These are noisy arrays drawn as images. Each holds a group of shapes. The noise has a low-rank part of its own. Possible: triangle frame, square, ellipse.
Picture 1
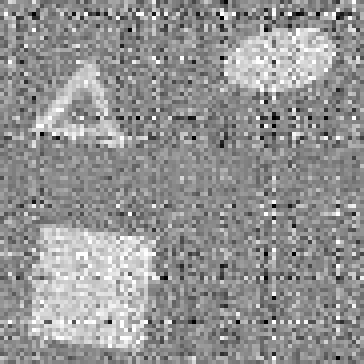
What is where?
top left: triangle frame; top right: ellipse; bottom left: square
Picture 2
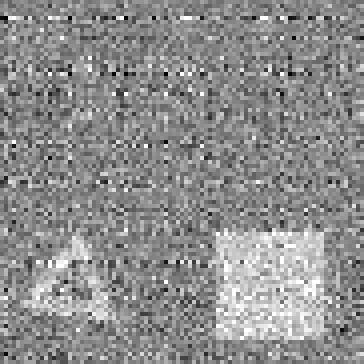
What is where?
bottom left: triangle frame; bottom right: square
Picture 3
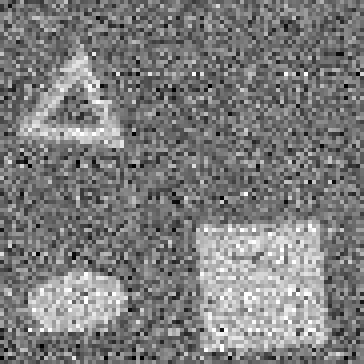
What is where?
top left: triangle frame; bottom left: ellipse; bottom right: square
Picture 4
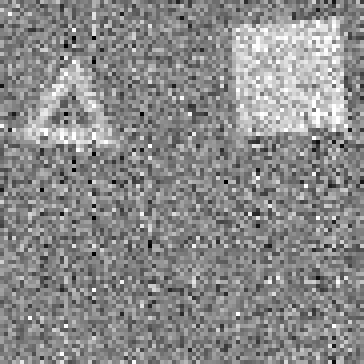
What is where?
top left: triangle frame; top right: square
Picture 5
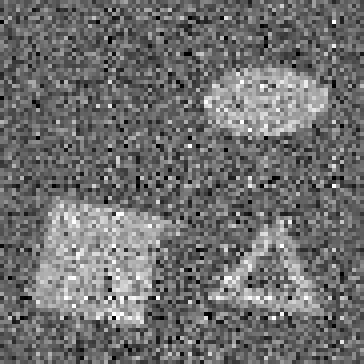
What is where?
top right: ellipse; bottom left: square; bottom right: triangle frame
